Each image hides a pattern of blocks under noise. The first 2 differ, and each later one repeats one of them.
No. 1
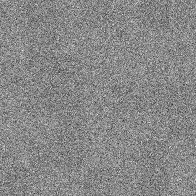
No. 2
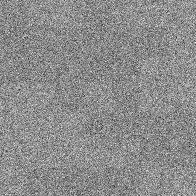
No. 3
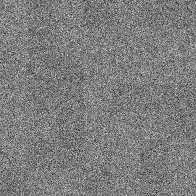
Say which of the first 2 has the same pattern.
1
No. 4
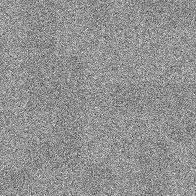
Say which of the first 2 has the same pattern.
1
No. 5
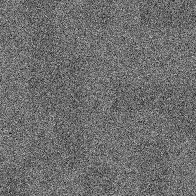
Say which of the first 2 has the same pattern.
1
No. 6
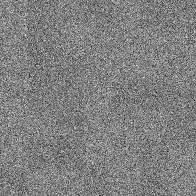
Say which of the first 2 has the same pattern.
1
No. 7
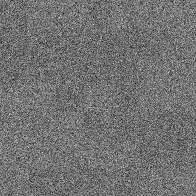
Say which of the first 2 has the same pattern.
2
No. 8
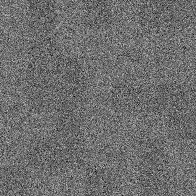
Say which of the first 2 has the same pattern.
1
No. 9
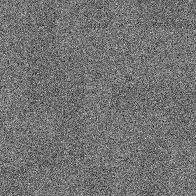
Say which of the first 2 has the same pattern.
1
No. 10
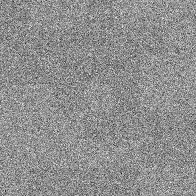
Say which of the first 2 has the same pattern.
2
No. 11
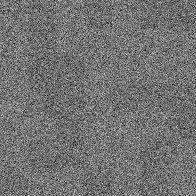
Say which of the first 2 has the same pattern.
1
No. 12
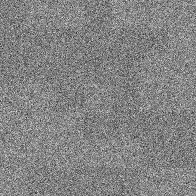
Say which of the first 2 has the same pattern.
2
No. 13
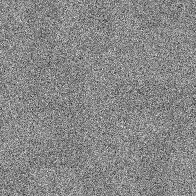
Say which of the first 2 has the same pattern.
1
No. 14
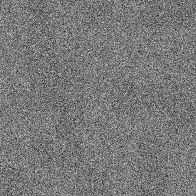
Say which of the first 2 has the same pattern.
1
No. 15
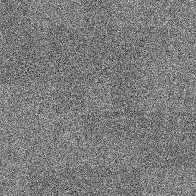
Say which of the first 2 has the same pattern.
2
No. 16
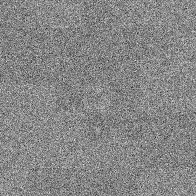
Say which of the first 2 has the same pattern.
2
